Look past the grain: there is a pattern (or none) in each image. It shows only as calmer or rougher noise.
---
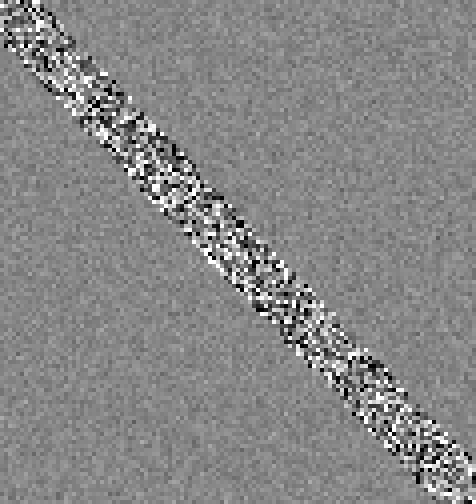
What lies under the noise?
a diagonal band
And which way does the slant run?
top left to bottom right
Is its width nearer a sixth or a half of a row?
a sixth
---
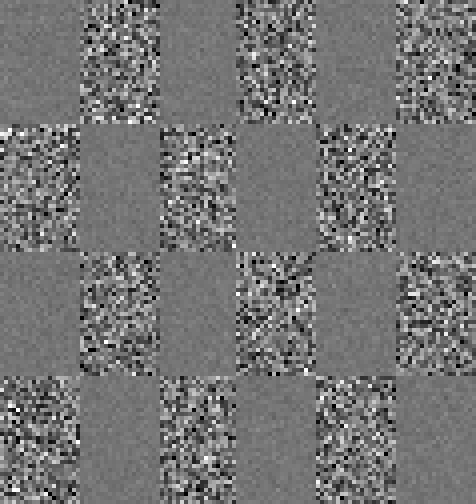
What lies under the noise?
a checkerboard
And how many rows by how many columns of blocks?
4 by 6
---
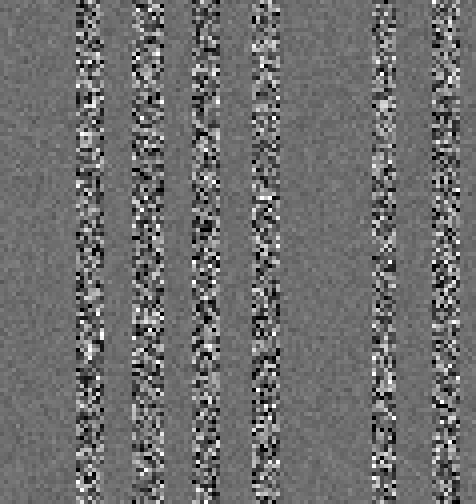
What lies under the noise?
bands of columns
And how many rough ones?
6
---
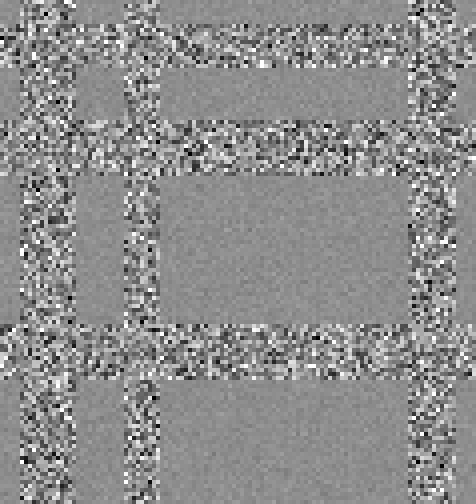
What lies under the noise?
bands of rows crossing bands of columns
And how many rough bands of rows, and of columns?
3 and 3
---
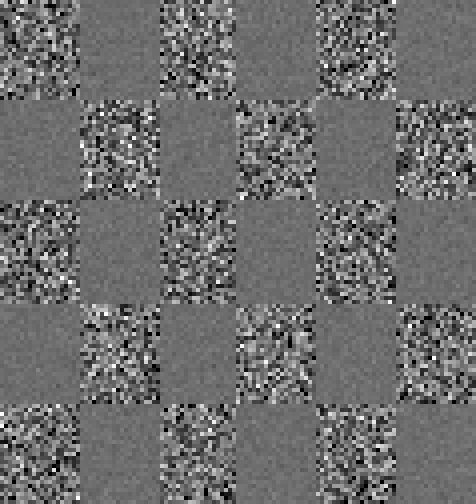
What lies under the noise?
a checkerboard
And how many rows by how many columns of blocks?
5 by 6
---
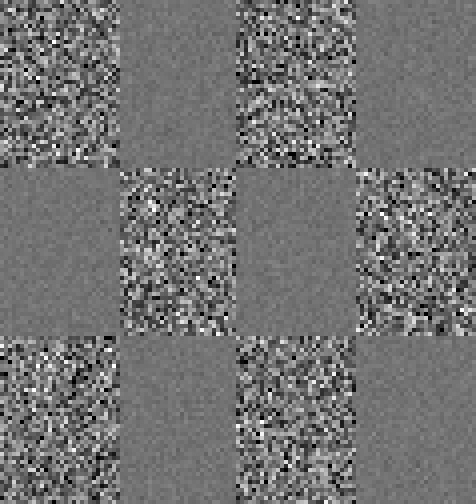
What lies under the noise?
a checkerboard
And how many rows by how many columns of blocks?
3 by 4
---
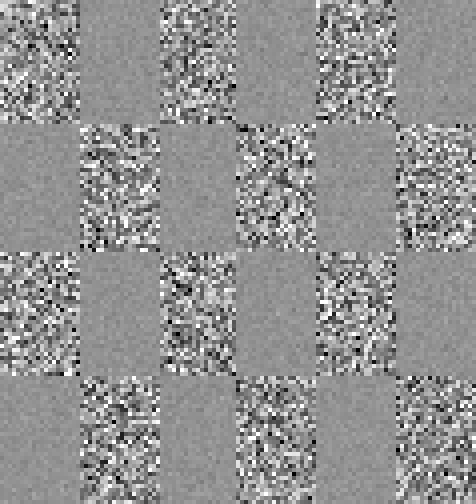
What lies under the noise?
a checkerboard
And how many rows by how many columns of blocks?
4 by 6
